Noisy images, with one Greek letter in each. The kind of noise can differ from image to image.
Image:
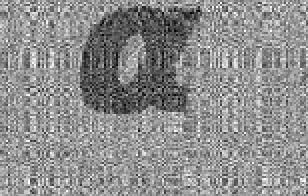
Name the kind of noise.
low rank plus noise
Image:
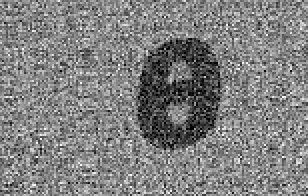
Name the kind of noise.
low rank plus noise
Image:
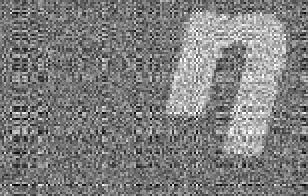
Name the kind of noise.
low rank plus noise
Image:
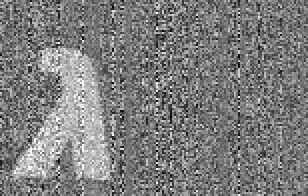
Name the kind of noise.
columns of uneven size
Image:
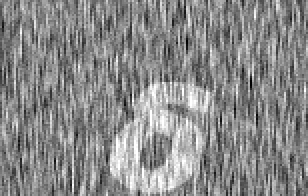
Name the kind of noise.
streaked along the columns
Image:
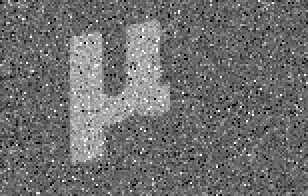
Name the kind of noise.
heavy tails
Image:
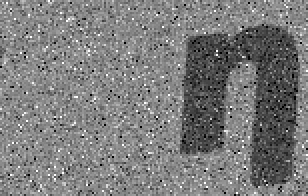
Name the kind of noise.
heavy tails
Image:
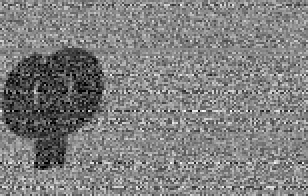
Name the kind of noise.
rows of uneven size
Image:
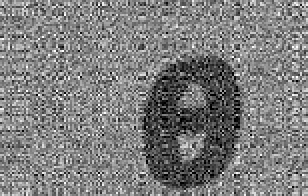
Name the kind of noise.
low rank plus noise
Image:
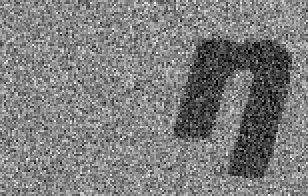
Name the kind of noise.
independent entries
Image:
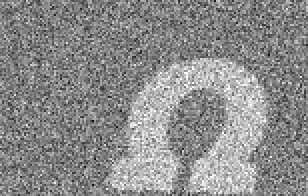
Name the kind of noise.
independent entries
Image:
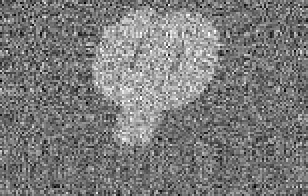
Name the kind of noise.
low rank plus noise
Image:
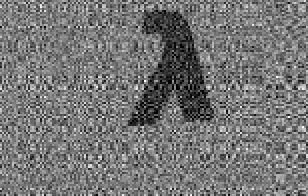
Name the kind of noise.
low rank plus noise
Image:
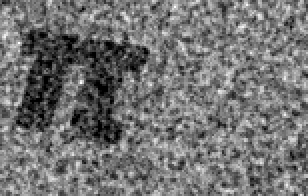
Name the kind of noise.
blotchy
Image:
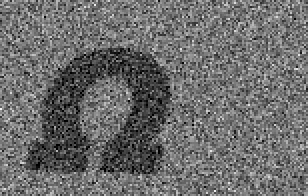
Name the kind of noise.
independent entries
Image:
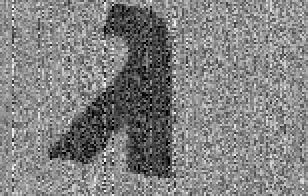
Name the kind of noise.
columns of uneven size
